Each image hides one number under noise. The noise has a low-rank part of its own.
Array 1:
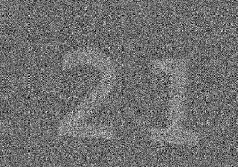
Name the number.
21
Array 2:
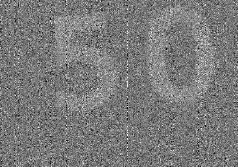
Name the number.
50
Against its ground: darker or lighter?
lighter
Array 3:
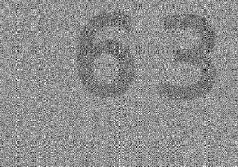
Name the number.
63
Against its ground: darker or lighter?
darker
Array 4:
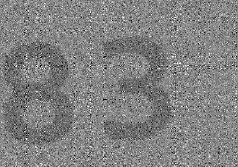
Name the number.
83
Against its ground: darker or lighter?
darker
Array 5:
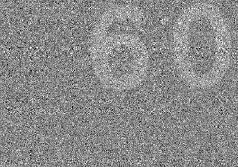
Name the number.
60
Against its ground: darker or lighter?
lighter
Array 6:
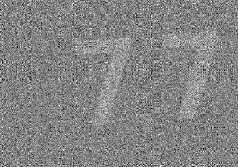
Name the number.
77
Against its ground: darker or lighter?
lighter
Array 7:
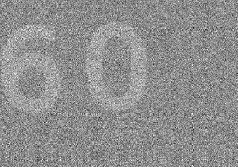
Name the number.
60
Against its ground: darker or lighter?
lighter
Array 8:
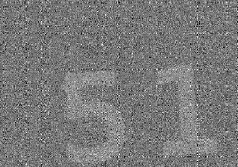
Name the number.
51
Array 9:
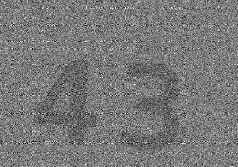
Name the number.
43
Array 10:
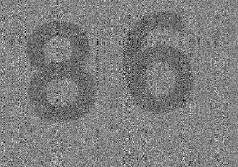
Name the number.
86
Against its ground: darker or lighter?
darker
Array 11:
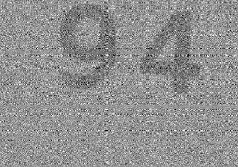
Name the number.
94
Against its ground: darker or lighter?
darker
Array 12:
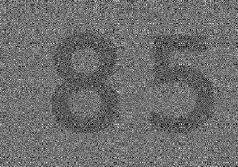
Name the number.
85
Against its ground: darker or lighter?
darker
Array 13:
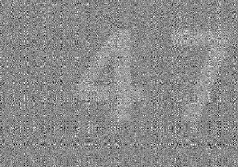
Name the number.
47
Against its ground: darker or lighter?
lighter
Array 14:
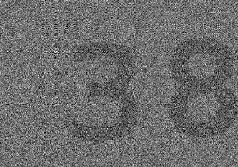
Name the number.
38
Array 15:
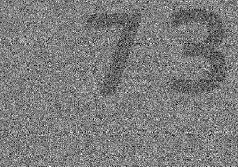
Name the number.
73
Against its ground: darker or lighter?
darker
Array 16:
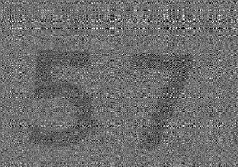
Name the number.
57
